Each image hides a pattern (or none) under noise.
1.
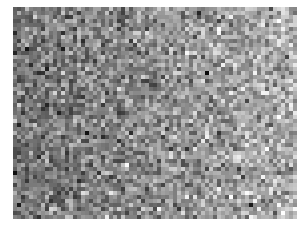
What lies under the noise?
a smooth slope
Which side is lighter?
right
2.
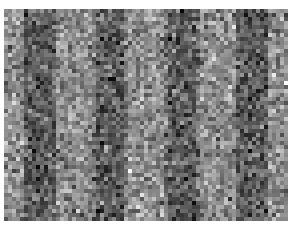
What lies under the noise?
vertical stripes
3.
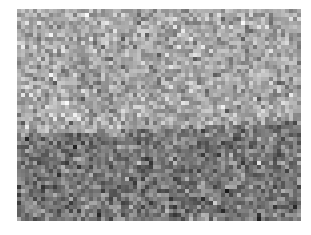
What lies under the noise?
a sharp edge
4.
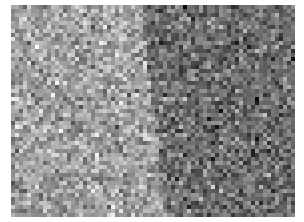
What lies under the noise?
a sharp edge
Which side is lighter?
left
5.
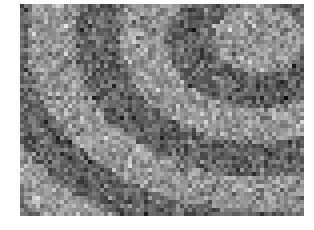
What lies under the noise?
rings round one point
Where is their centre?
top right
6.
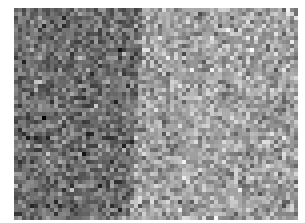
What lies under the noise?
a sharp edge
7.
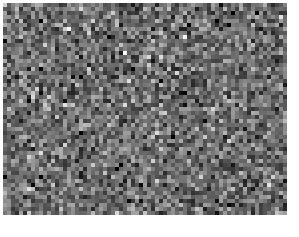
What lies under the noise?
only noise
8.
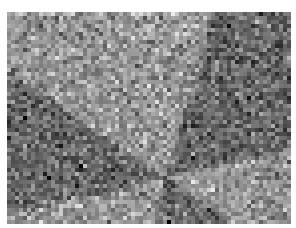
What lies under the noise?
spokes from one point
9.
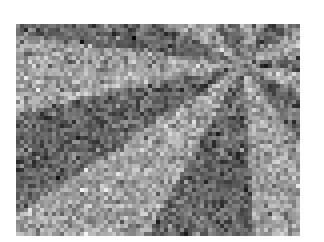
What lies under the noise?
spokes from one point
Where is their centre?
top right
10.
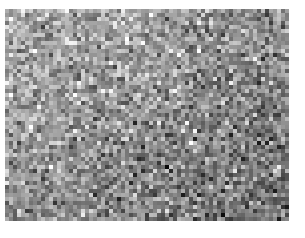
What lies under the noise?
a smooth slope
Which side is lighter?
top left
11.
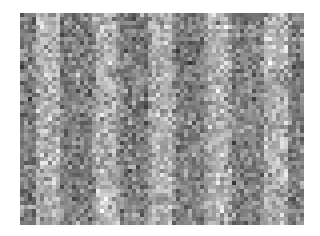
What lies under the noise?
vertical stripes
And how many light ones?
5
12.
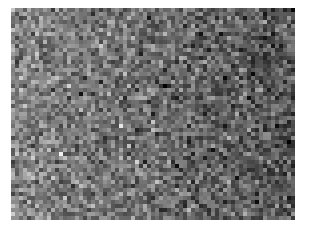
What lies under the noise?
a smooth slope
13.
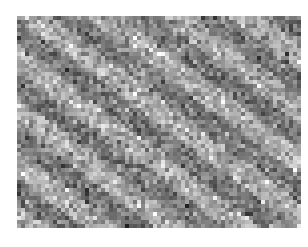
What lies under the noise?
diagonal stripes
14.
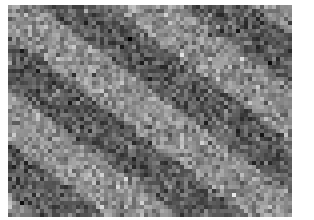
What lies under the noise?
diagonal stripes
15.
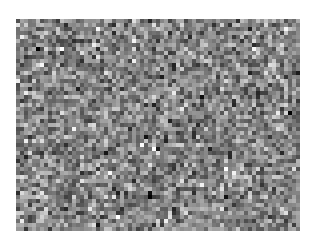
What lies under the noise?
only noise
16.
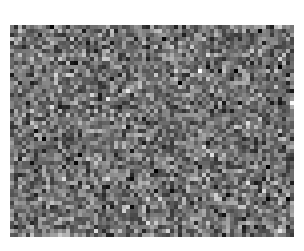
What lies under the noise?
only noise
